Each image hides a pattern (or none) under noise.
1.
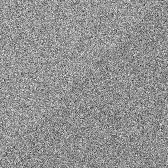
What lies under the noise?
a sharp edge
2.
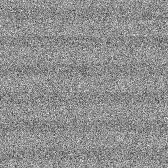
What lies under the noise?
horizontal stripes
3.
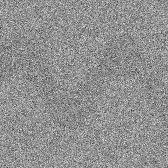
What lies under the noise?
a wavy band
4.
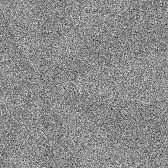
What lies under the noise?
spokes from one point
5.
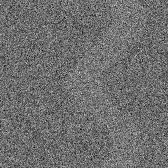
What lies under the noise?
a wavy band
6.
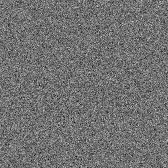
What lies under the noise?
only noise
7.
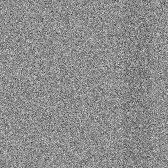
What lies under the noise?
one vertical stripe
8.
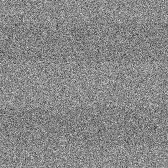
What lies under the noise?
horizontal stripes
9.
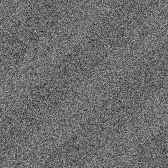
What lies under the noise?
diagonal stripes
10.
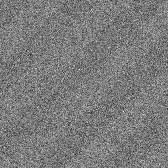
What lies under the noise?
diagonal stripes
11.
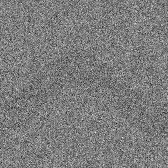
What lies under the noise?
a wavy band
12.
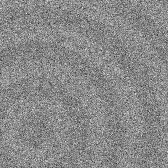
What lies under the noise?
rings round one point
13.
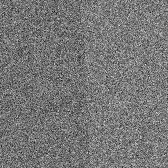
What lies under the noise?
a sharp edge
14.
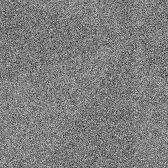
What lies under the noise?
spokes from one point
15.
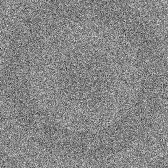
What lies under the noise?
rings round one point
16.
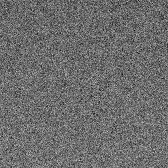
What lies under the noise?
a smooth slope
